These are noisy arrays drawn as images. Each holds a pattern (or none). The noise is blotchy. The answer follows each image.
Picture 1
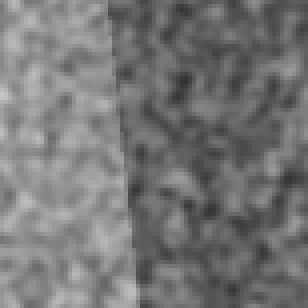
a sharp edge
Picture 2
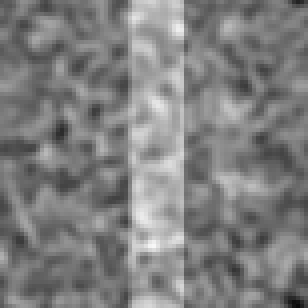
one vertical stripe
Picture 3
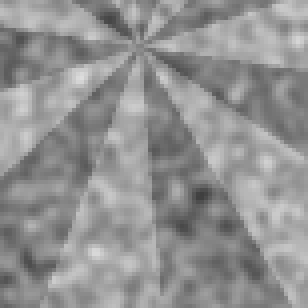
spokes from one point
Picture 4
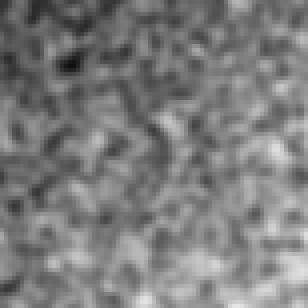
a smooth slope
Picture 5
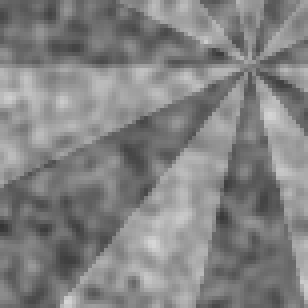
spokes from one point
